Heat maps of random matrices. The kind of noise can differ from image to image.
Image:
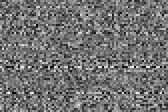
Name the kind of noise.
rows of uneven size
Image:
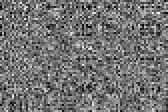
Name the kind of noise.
low rank plus noise
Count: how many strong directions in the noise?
two
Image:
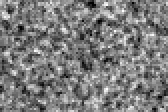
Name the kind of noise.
blotchy
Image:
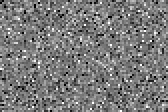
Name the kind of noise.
heavy tails
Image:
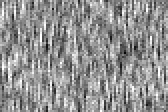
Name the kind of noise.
streaked along the columns
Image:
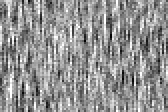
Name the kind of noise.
streaked along the columns
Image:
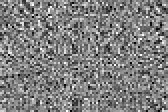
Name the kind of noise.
low rank plus noise
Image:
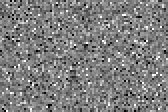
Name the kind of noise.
heavy tails
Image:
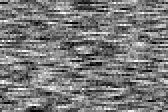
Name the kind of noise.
streaked along the rows
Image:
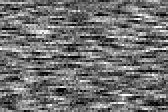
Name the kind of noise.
streaked along the rows
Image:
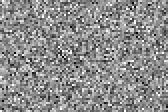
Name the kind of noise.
independent entries
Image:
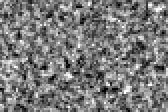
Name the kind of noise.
blotchy
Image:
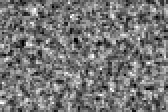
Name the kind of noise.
blotchy
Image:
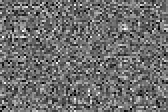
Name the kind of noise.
low rank plus noise
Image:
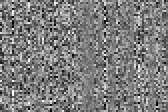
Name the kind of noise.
columns of uneven size
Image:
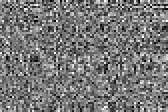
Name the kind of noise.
low rank plus noise
